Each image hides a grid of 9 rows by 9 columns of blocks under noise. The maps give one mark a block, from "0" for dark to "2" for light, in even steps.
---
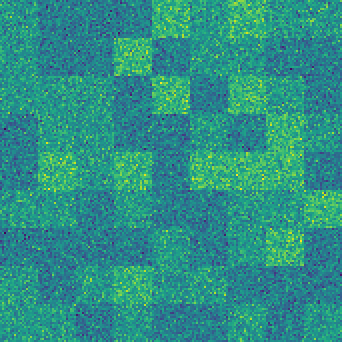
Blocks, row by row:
1 0 0 0 2 1 2 1 1
1 0 0 2 0 1 1 0 0
1 1 1 0 2 0 2 1 0
0 1 1 0 0 1 0 2 1
0 2 1 2 0 2 2 2 0
1 1 0 1 0 0 1 1 2
0 0 0 0 1 0 1 2 0
1 0 1 2 1 1 0 0 0
1 1 0 1 0 0 1 0 1
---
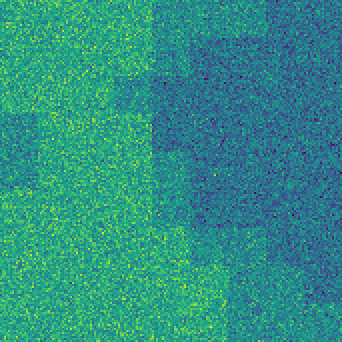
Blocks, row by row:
2 2 2 2 1 1 1 0 0
2 2 2 2 1 0 0 0 0
2 2 2 1 0 0 0 0 0
1 2 2 2 0 0 0 0 0
1 2 2 2 1 0 0 0 0
2 2 2 2 1 0 0 0 0
2 2 2 2 2 1 1 0 0
2 2 2 2 2 2 1 1 0
2 2 2 2 2 2 1 1 1
